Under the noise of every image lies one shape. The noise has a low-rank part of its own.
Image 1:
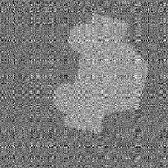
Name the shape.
car
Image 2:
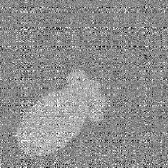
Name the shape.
footprint
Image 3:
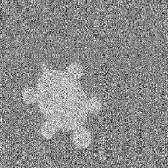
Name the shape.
turtle
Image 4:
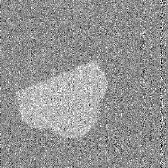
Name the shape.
cloud
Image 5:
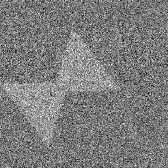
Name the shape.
bow tie
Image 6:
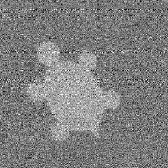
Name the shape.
turtle
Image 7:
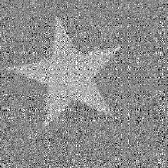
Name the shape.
star
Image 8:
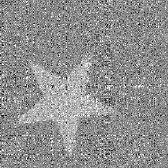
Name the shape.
star
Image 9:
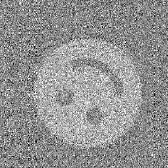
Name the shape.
smiling face
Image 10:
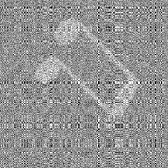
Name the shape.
pair of musical notes
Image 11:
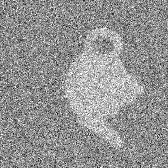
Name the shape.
teapot
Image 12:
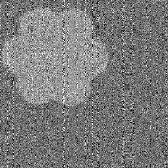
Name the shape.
flower
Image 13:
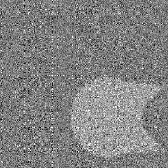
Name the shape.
cat's head
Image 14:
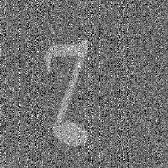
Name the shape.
musical note
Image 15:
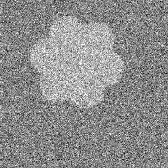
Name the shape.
flower
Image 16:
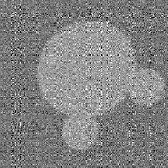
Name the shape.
bear's head
